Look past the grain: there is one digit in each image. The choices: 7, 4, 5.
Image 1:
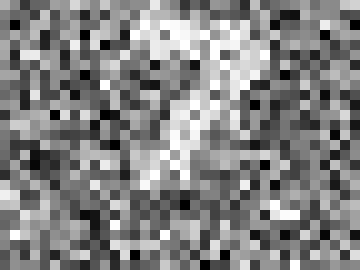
7
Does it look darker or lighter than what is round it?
lighter
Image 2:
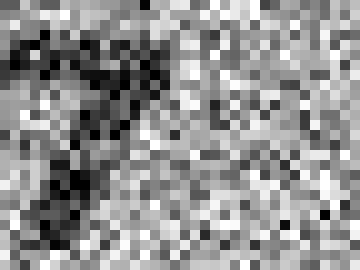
7
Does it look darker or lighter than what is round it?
darker
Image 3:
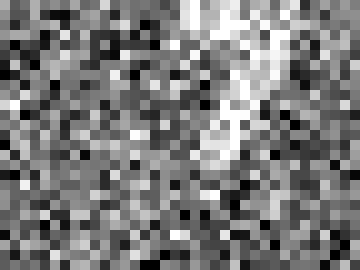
7
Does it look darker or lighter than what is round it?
lighter
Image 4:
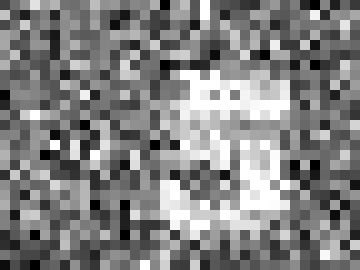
5
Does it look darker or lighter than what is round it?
lighter
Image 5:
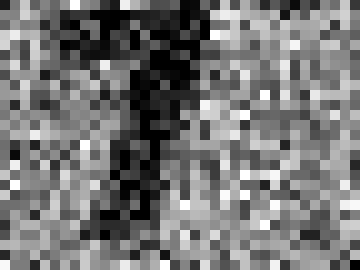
7
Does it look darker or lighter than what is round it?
darker
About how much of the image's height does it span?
nearly all
